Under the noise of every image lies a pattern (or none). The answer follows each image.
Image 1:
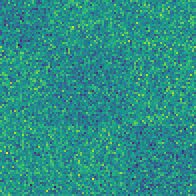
blocks along the diagonal
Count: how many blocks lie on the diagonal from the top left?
3
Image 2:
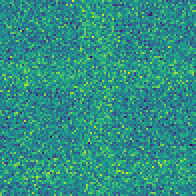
bands of rows crossing bands of columns
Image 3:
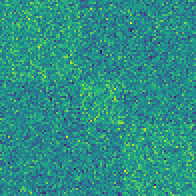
blocks along the diagonal
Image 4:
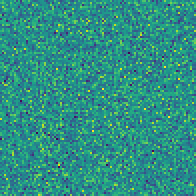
only noise
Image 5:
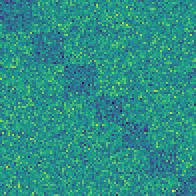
blocks along the diagonal
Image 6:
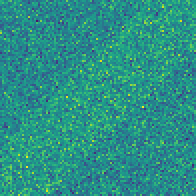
a diagonal band
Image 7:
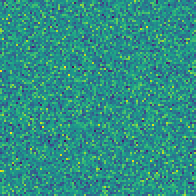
only noise
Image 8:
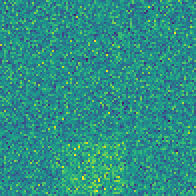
one block
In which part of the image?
bottom middle
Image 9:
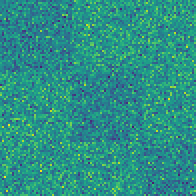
blocks along the diagonal
